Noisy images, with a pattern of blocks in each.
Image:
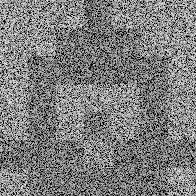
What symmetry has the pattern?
left and right mirror each other
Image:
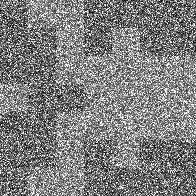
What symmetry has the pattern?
top and bottom mirror each other
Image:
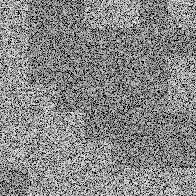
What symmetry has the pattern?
mirrored about the diagonal from the bottom left
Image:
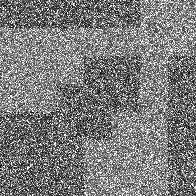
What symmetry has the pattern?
mirrored about the diagonal from the bottom left
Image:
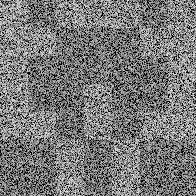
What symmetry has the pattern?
left and right mirror each other
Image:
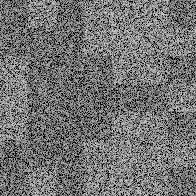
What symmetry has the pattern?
top and bottom mirror each other
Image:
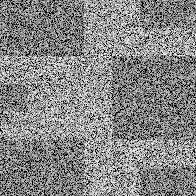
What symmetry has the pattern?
top and bottom mirror each other
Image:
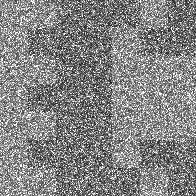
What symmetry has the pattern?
top and bottom mirror each other
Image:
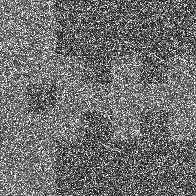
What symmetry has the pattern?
top and bottom mirror each other
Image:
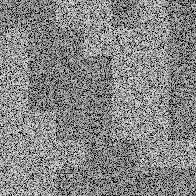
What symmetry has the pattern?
no symmetry
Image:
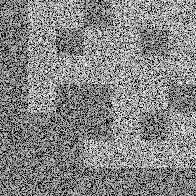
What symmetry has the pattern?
mirrored about the diagonal from the bottom left
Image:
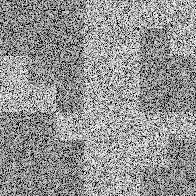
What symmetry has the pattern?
no symmetry
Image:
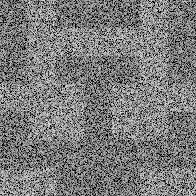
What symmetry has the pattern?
left and right mirror each other
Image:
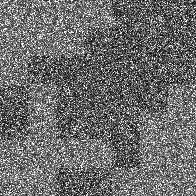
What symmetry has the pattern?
mirrored about the diagonal from the bottom left
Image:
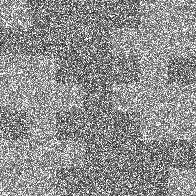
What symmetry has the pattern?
the same after a half turn
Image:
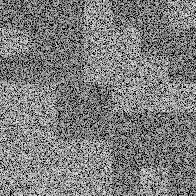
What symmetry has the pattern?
mirrored about the diagonal from the bottom left
